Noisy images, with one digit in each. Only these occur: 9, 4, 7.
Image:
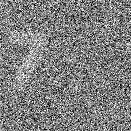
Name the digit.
7
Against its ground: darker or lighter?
lighter
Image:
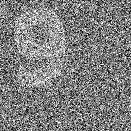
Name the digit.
9
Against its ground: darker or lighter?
lighter
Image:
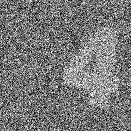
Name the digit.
4
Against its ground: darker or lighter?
lighter
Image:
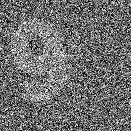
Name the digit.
9
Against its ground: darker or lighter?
lighter
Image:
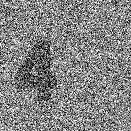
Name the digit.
4
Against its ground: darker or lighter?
darker
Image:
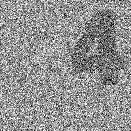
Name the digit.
4
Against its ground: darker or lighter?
darker
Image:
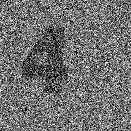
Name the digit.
4
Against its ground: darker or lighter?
darker
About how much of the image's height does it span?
half
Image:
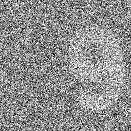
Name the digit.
9
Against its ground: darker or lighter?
lighter
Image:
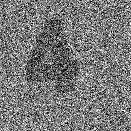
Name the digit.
4
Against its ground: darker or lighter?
darker
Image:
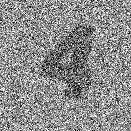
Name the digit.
4
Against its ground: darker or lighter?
darker
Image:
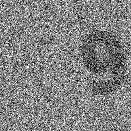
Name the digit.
9
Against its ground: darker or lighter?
darker
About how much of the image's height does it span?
half
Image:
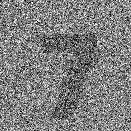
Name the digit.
7
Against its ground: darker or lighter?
darker
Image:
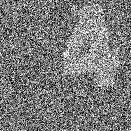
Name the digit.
4
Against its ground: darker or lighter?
lighter
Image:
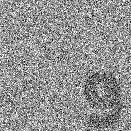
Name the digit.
9
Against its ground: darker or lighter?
darker
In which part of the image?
bottom right
